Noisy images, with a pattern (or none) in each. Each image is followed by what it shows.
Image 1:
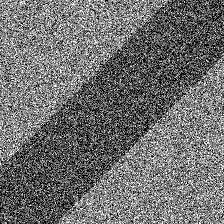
a diagonal band
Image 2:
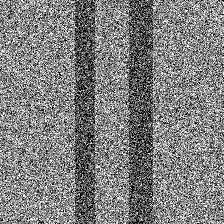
bands of columns
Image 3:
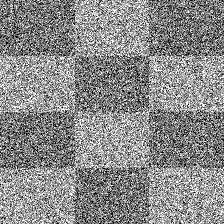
a checkerboard
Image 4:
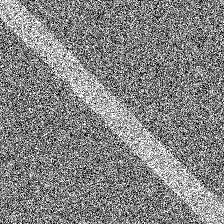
a diagonal band
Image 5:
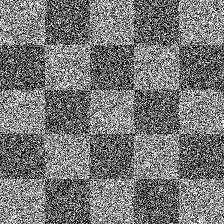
a checkerboard
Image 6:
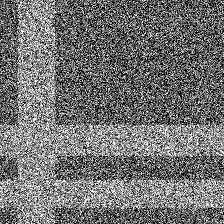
bands of rows crossing bands of columns
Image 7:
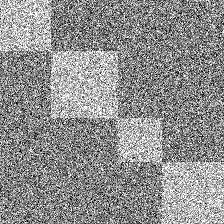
blocks along the diagonal
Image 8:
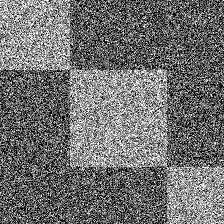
blocks along the diagonal
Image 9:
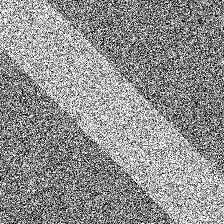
a diagonal band
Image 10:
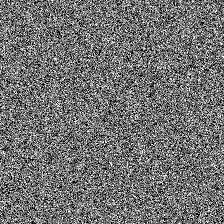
only noise
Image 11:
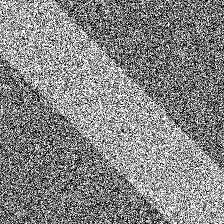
a diagonal band
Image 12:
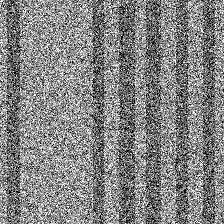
bands of columns
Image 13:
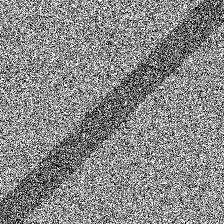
a diagonal band
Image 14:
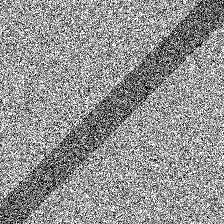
a diagonal band
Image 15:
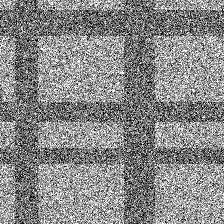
bands of rows crossing bands of columns
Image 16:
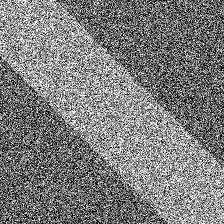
a diagonal band
